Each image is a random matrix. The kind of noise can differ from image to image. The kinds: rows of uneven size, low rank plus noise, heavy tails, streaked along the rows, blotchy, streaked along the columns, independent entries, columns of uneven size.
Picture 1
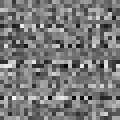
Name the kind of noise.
rows of uneven size
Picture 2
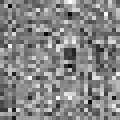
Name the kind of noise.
low rank plus noise
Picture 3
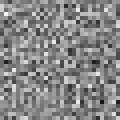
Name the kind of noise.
low rank plus noise
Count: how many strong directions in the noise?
two
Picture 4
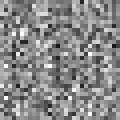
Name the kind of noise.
low rank plus noise
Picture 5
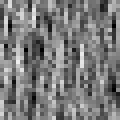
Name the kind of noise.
streaked along the columns
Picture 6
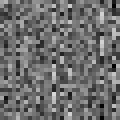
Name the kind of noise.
columns of uneven size
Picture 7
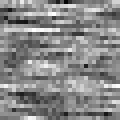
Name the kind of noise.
streaked along the rows
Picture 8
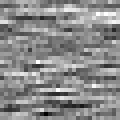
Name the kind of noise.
streaked along the rows
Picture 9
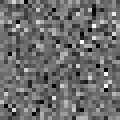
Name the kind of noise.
heavy tails
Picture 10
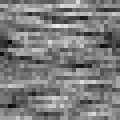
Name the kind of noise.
streaked along the rows
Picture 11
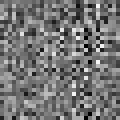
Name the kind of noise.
low rank plus noise
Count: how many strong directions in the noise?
two
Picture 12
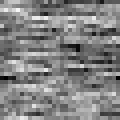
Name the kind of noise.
streaked along the rows
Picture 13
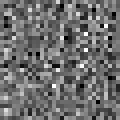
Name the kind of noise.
low rank plus noise
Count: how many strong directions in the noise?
three or four
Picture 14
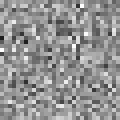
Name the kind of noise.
low rank plus noise
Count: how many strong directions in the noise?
two
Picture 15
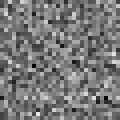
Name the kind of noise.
independent entries
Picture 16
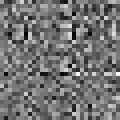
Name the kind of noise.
low rank plus noise
